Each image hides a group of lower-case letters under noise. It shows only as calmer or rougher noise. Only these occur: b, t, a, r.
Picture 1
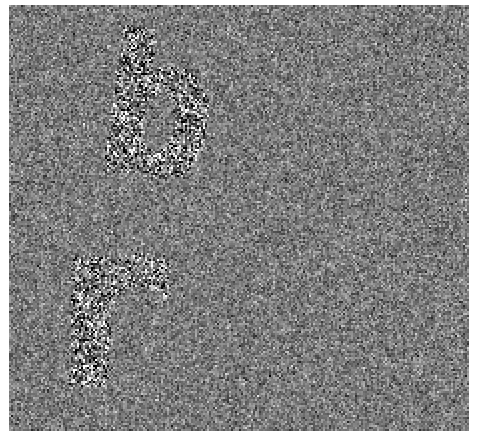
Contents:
top left: b; bottom left: r
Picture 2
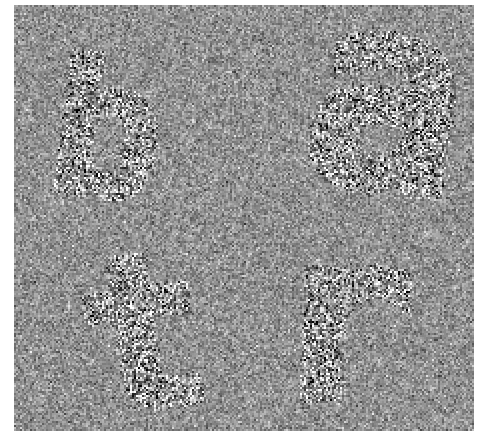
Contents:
top left: b; top right: a; bottom left: t; bottom right: r
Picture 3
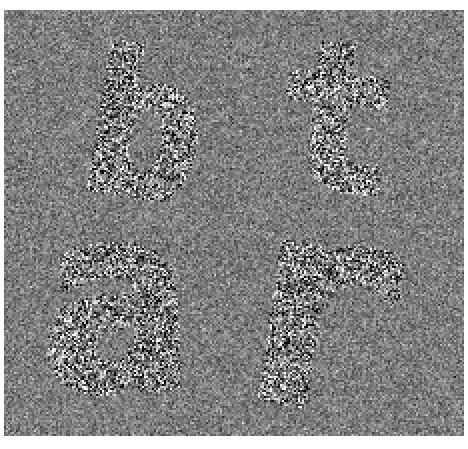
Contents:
top left: b; top right: t; bottom left: a; bottom right: r
